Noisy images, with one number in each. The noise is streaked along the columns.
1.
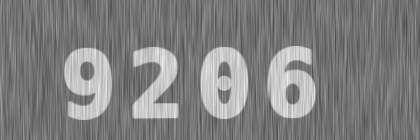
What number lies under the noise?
9206
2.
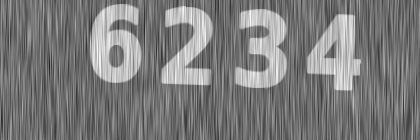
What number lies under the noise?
6234
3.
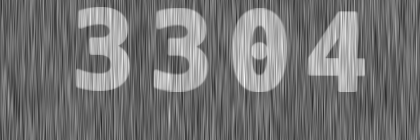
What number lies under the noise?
3304
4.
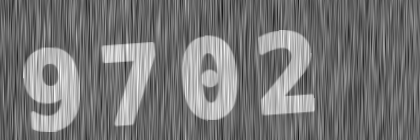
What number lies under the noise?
9702
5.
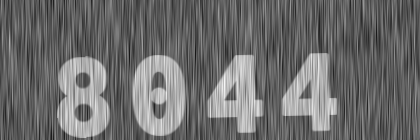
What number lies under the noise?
8044
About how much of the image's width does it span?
two thirds
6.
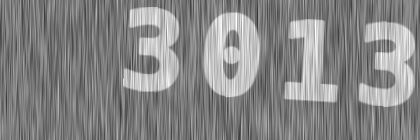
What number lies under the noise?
3013
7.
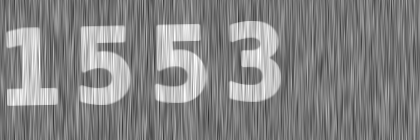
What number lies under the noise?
1553
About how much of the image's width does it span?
two thirds
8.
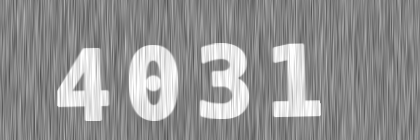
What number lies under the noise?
4031
